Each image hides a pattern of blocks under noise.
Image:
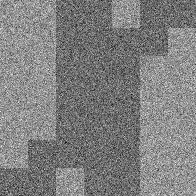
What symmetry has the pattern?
the same after a half turn
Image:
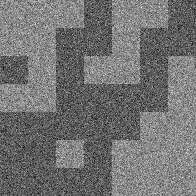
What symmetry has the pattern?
no symmetry
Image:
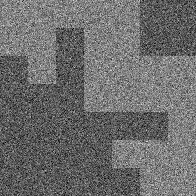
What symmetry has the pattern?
mirrored about the diagonal from the bottom left
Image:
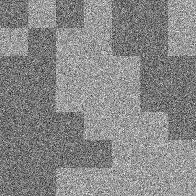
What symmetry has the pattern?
no symmetry
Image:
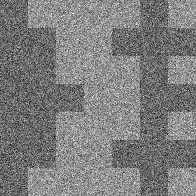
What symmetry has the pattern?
top and bottom mirror each other
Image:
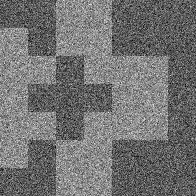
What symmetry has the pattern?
top and bottom mirror each other
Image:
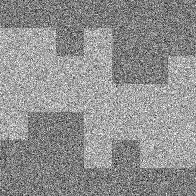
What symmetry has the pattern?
the same after a half turn
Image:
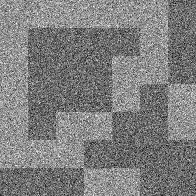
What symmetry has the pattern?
mirrored about the diagonal from the top left
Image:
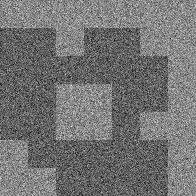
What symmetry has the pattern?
mirrored about the diagonal from the bottom left
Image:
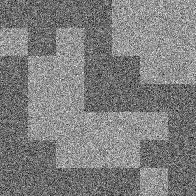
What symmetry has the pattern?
mirrored about the diagonal from the bottom left
